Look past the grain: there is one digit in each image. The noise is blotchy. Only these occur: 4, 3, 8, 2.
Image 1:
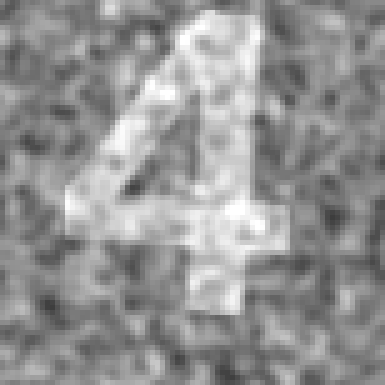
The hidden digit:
4
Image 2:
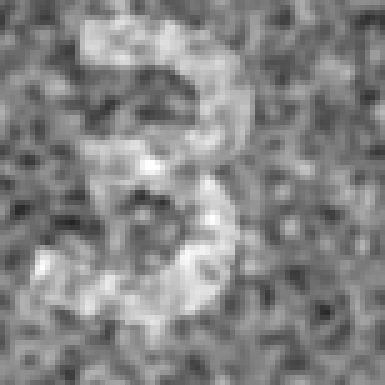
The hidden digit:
3
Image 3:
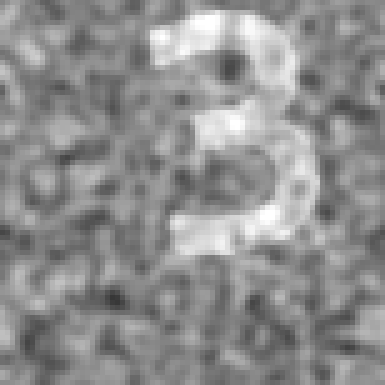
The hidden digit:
3
